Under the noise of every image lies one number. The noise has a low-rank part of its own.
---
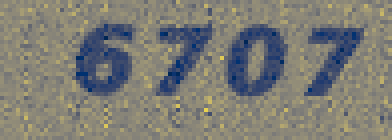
6707
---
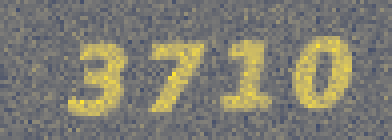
3710
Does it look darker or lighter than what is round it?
lighter
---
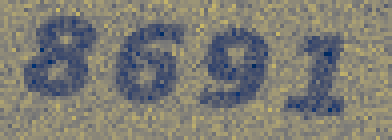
8691
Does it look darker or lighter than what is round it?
darker
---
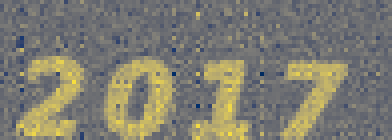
2017
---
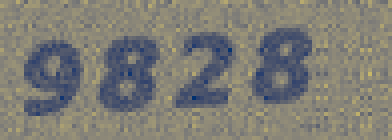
9828
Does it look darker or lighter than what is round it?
darker
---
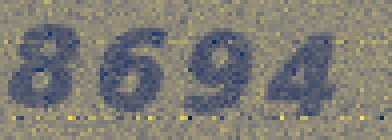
8694
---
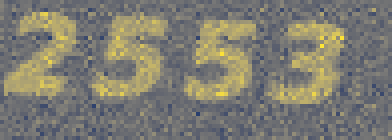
2553
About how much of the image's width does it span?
nearly all
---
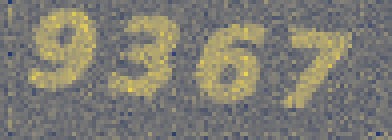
9367
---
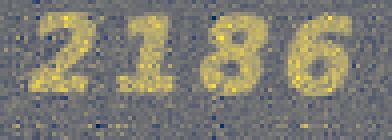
2186
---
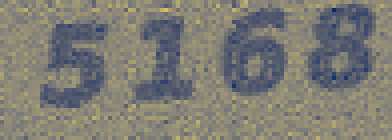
5168
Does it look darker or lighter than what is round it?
darker
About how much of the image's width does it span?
nearly all
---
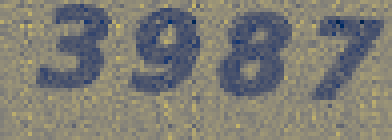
3987
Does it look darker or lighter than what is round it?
darker
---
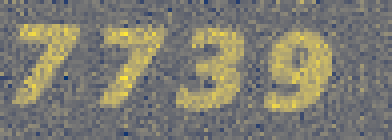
7739
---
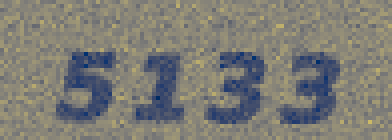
5133
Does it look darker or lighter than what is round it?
darker
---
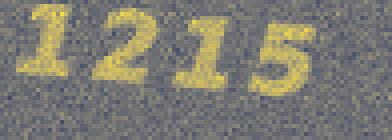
1215
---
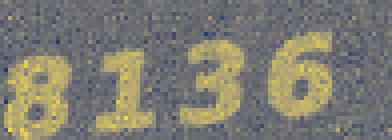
8136
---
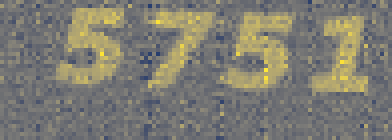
5751
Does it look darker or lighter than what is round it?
lighter
